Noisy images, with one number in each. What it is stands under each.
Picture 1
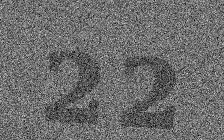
22
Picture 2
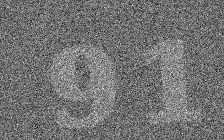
91
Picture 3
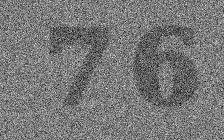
76
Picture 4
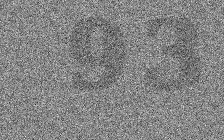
93
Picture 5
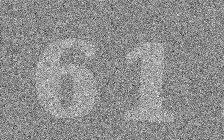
61
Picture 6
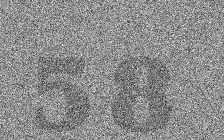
58
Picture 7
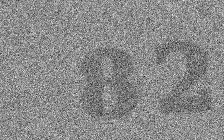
82
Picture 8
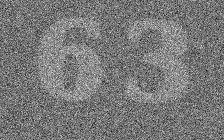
63
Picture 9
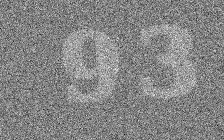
93
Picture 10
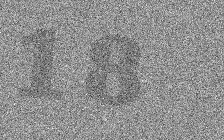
18
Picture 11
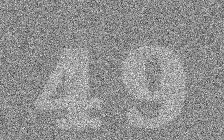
49
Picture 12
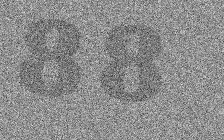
88
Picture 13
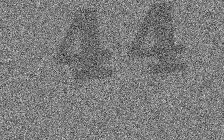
44
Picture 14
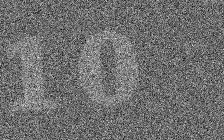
10
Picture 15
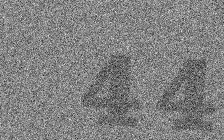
44
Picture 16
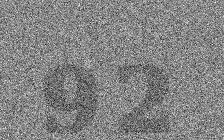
92
